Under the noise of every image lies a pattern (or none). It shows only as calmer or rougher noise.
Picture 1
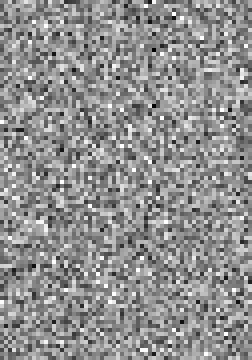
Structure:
only noise
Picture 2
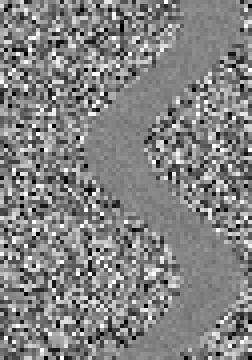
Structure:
a wavy band
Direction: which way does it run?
top to bottom
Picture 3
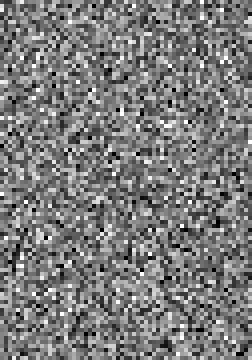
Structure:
only noise
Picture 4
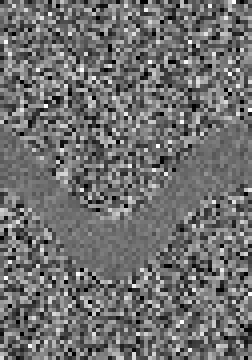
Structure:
a wavy band
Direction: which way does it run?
left to right
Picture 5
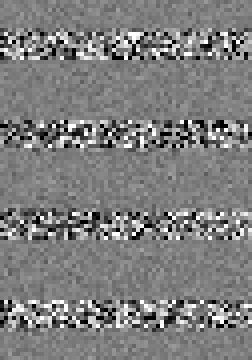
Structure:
horizontal stripes
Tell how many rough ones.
4
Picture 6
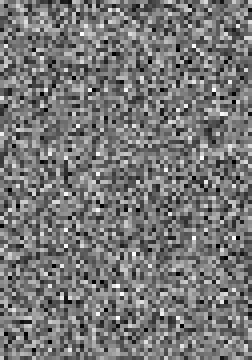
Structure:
only noise
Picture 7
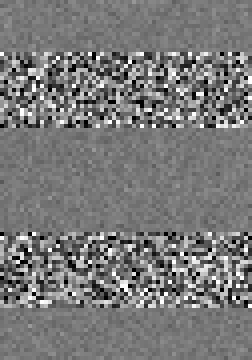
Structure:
horizontal stripes
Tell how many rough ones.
2
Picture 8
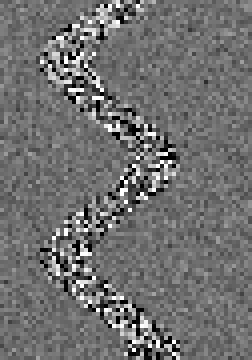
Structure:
a wavy band
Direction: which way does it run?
top to bottom
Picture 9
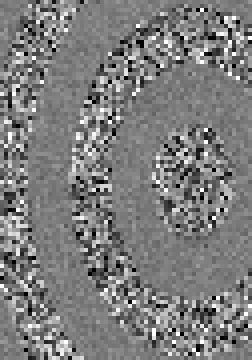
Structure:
rings round one point
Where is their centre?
middle right
